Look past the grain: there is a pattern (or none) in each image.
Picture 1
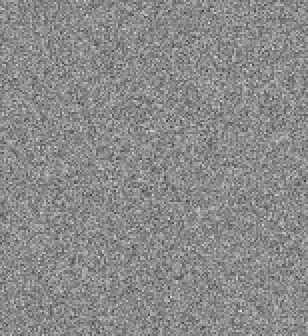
only noise
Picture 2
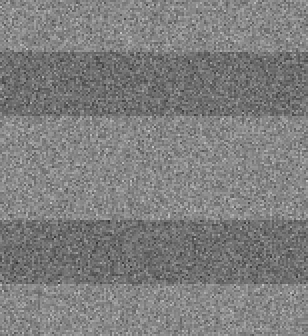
horizontal stripes
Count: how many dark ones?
2
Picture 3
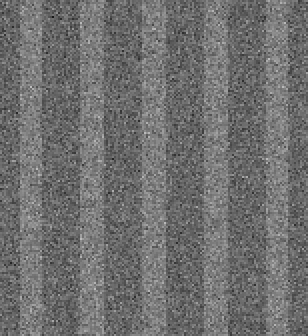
vertical stripes
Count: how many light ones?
5
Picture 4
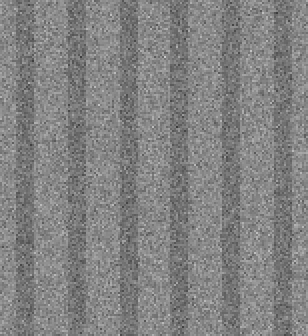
vertical stripes
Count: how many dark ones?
6
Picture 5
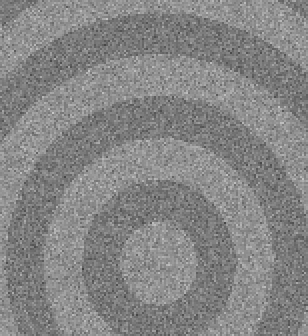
rings round one point
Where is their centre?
bottom middle
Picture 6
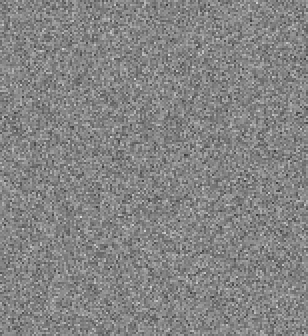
only noise
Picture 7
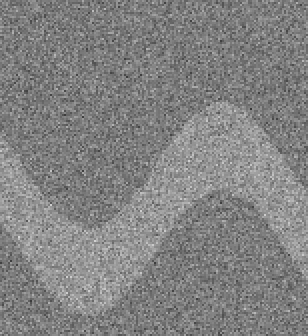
a wavy band
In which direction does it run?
left to right
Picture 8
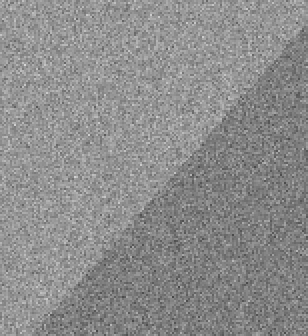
a sharp edge
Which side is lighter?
top left
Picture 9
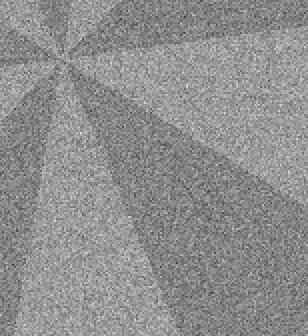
spokes from one point
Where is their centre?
top left
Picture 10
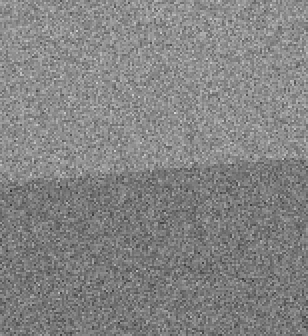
a sharp edge
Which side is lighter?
top
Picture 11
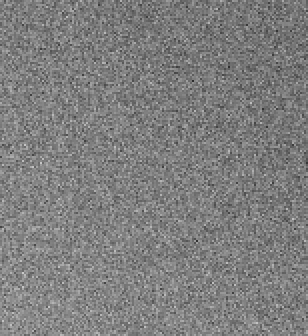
a smooth slope
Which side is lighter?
bottom left
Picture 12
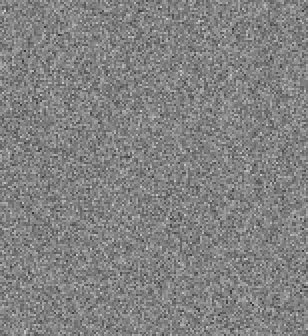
only noise
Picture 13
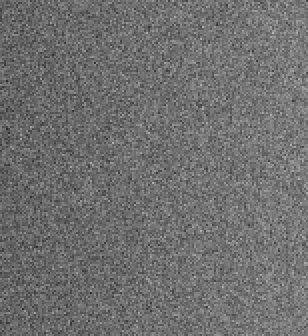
a smooth slope
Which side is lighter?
right
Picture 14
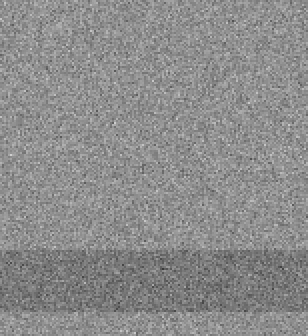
one horizontal stripe
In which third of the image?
bottom
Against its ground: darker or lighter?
darker
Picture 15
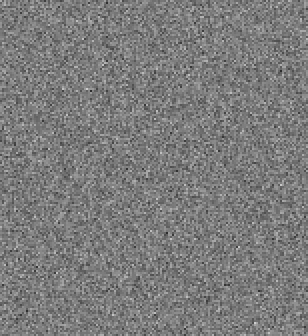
only noise
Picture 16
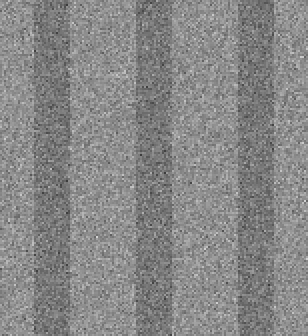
vertical stripes
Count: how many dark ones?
3
